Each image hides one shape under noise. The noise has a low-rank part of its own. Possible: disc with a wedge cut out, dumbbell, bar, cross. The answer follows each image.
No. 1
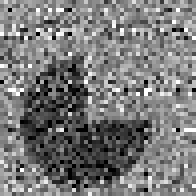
disc with a wedge cut out
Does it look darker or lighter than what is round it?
darker
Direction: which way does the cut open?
up and right
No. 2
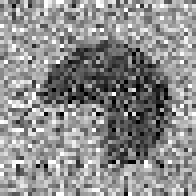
disc with a wedge cut out
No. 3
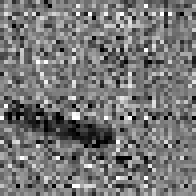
bar
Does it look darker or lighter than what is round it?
darker
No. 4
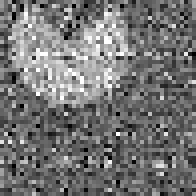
disc with a wedge cut out
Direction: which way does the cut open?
up
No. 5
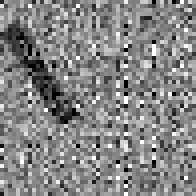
bar
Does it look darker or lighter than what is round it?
darker
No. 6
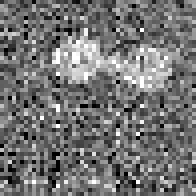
dumbbell
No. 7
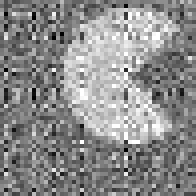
disc with a wedge cut out
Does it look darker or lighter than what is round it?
lighter
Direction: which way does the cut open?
right
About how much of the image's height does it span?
two thirds
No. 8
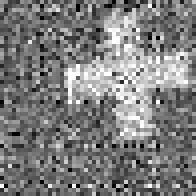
cross
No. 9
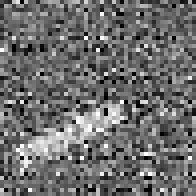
bar
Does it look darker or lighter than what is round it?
lighter
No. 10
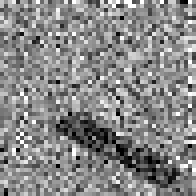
bar
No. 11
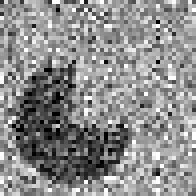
disc with a wedge cut out
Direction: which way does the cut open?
up and right
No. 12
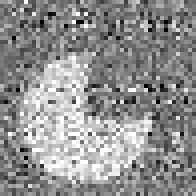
disc with a wedge cut out
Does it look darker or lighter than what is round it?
lighter
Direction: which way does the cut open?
up and right
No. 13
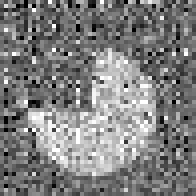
disc with a wedge cut out
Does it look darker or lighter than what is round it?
lighter
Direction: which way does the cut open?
up and left
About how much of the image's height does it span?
two thirds
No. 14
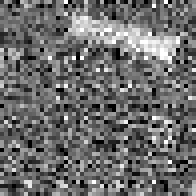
bar
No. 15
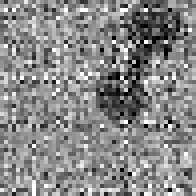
dumbbell
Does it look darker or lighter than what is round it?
darker
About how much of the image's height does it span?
two thirds
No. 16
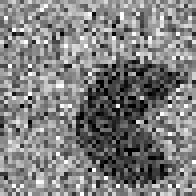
disc with a wedge cut out
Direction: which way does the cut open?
right
